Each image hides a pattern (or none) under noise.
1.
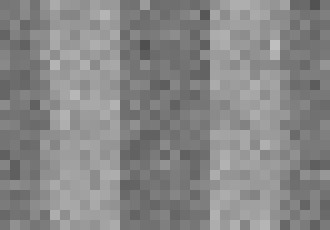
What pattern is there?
vertical stripes
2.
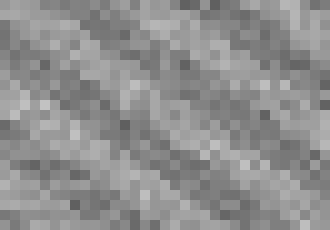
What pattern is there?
diagonal stripes
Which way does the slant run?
top left to bottom right
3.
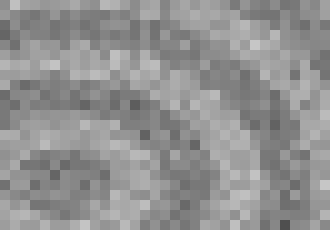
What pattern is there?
rings round one point
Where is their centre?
bottom left
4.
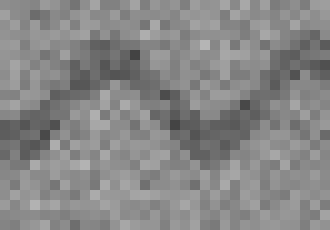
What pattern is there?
a wavy band
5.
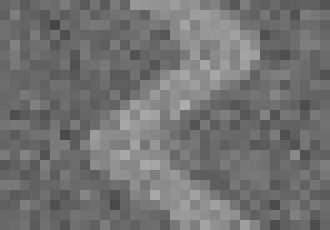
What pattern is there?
a wavy band
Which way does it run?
top to bottom
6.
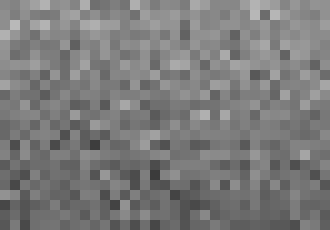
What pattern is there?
a smooth slope
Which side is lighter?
top
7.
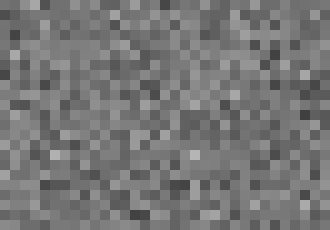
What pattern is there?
only noise
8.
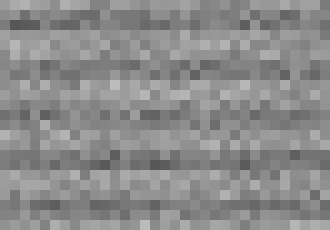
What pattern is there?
horizontal stripes
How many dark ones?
5
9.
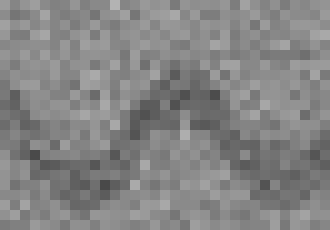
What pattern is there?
a wavy band
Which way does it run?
left to right
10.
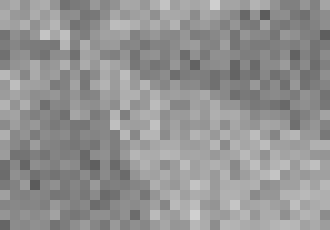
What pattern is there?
spokes from one point
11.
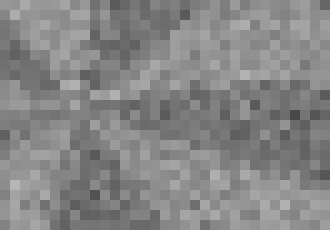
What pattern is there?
spokes from one point
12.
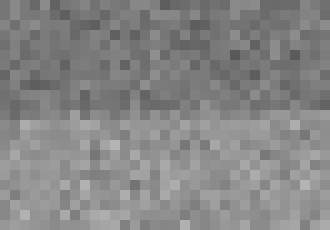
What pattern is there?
a sharp edge
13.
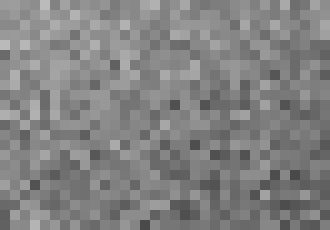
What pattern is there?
a smooth slope
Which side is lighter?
top left
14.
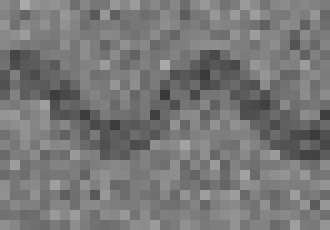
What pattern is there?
a wavy band
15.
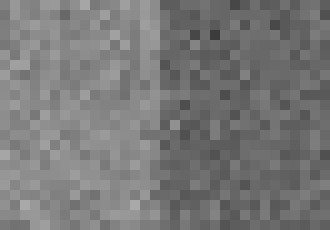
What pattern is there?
a sharp edge
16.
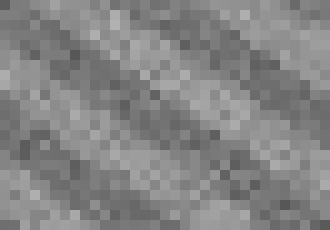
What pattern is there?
diagonal stripes
